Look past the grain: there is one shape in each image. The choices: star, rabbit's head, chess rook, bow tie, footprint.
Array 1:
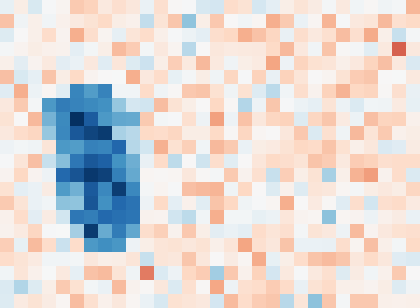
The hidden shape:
footprint
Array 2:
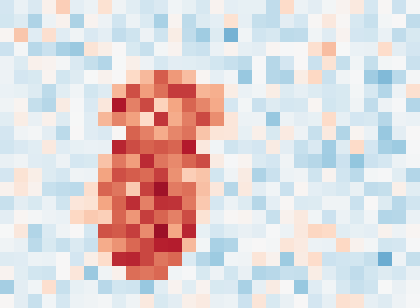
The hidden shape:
footprint
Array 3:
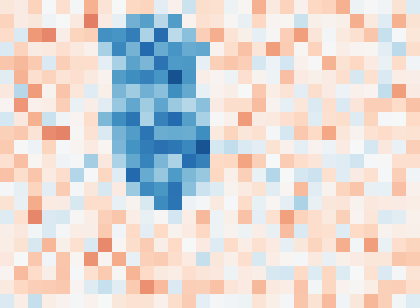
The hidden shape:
footprint
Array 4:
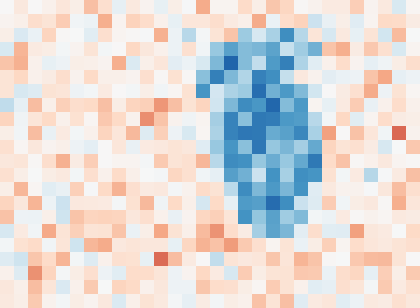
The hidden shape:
footprint
